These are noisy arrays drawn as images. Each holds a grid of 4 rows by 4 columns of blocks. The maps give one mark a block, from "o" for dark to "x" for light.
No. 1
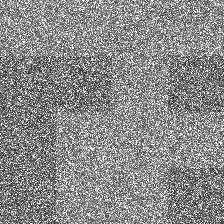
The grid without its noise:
xxxx
ooxo
oxxx
oxxo
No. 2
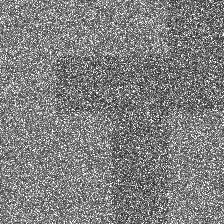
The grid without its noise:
xxxo
xooo
xxox
xxox
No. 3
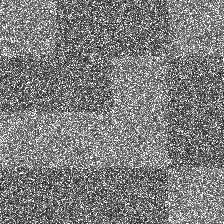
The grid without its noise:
xoox
ooxo
xxxo
ooox
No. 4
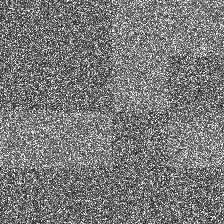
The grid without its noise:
ooxx
ooxo
xxox
oooo
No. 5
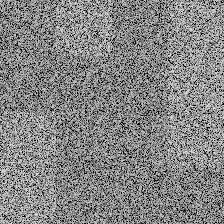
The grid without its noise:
oxox
ooox
xoox
xooo
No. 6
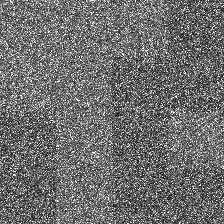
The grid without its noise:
xxxo
xxoo
oxox
oxoo
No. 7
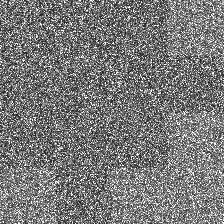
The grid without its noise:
ooox
oooo
ooox
xoxx
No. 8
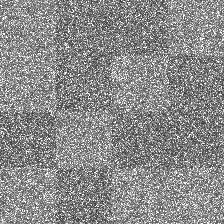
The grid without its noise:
xoox
xoxo
oxoo
xoxx
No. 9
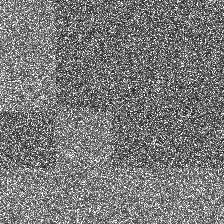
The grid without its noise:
xooo
xooo
oxoo
xxxx
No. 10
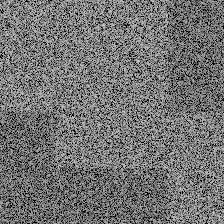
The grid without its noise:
xxxo
xxxo
oxxx
ooox
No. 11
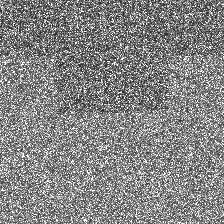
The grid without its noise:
oooo
xoox
xxxx
xxxx
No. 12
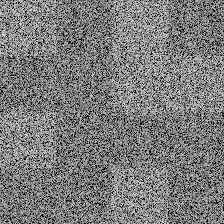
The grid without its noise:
xoxo
ooxx
xooo
ooxo
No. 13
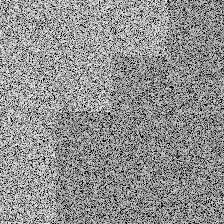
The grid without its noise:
xxxo
xxoo
xooo
xooo
